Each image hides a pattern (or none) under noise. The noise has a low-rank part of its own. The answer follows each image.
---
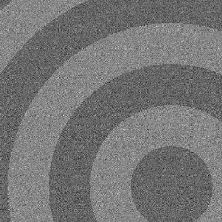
rings round one point
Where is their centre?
bottom right
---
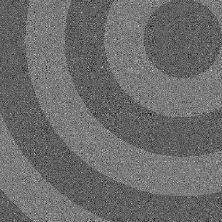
rings round one point
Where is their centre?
top right
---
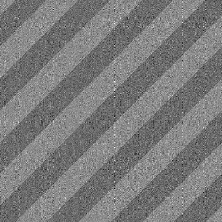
diagonal stripes
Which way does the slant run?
bottom left to top right
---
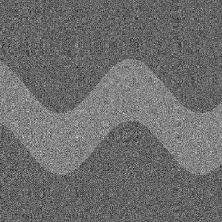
a wavy band
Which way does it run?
left to right
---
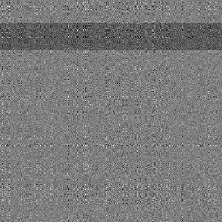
one horizontal stripe
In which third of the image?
top
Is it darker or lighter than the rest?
darker
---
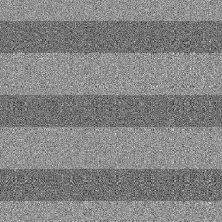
horizontal stripes
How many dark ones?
3
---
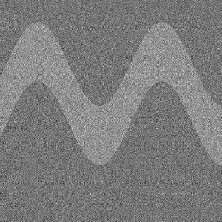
a wavy band
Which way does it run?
left to right
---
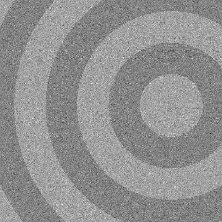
rings round one point
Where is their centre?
middle right
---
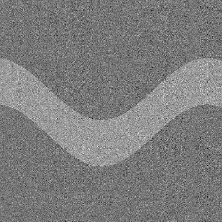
a wavy band
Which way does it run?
left to right
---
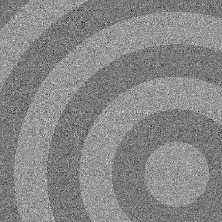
rings round one point
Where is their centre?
bottom right
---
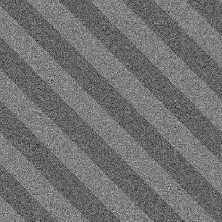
diagonal stripes
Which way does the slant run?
top left to bottom right
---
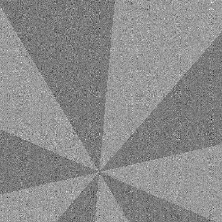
spokes from one point
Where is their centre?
bottom middle
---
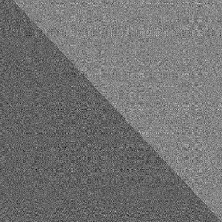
a sharp edge
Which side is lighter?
top right
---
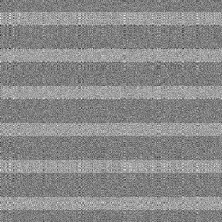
horizontal stripes
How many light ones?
6
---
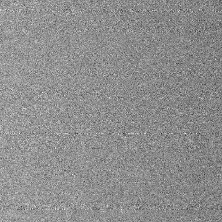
a smooth slope
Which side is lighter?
left
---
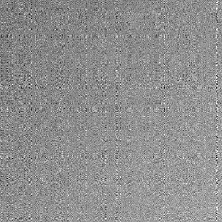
a smooth slope
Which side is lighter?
bottom right
